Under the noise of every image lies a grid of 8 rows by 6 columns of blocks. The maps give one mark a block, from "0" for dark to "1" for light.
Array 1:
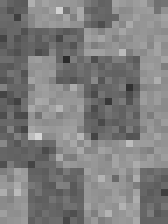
0 1 1 0 1 1
0 0 0 1 1 1
0 1 0 0 0 1
0 1 1 0 0 1
0 1 1 0 0 1
0 0 1 1 1 1
1 0 0 1 1 0
1 0 0 1 1 0
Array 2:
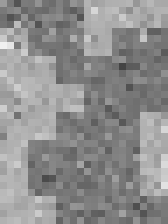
0 0 0 1 1 1
1 0 0 1 0 0
1 1 0 0 0 0
1 1 1 0 0 0
1 1 0 0 0 1
1 0 0 0 0 1
1 0 0 0 0 1
1 1 0 0 0 0
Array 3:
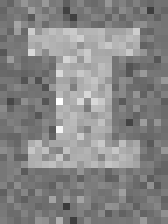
0 0 0 0 0 0
0 1 1 1 1 0
0 0 1 1 0 0
0 0 1 1 0 0
0 0 1 1 0 0
0 1 1 1 1 0
0 0 0 0 0 0
0 0 0 0 0 0
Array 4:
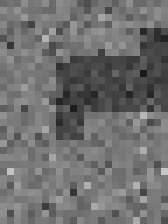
1 1 1 1 1 1
1 1 1 1 1 0
1 1 0 0 0 0
1 1 0 0 0 0
1 1 0 1 1 1
1 1 1 1 1 1
1 1 1 1 1 1
1 1 1 1 1 1
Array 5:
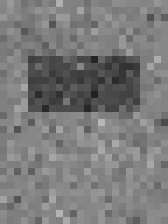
1 1 1 1 1 1
1 1 1 1 1 1
1 0 0 0 0 1
1 0 0 0 0 1
1 1 1 1 1 1
1 1 1 1 1 1
1 1 1 1 1 1
1 1 1 1 1 1
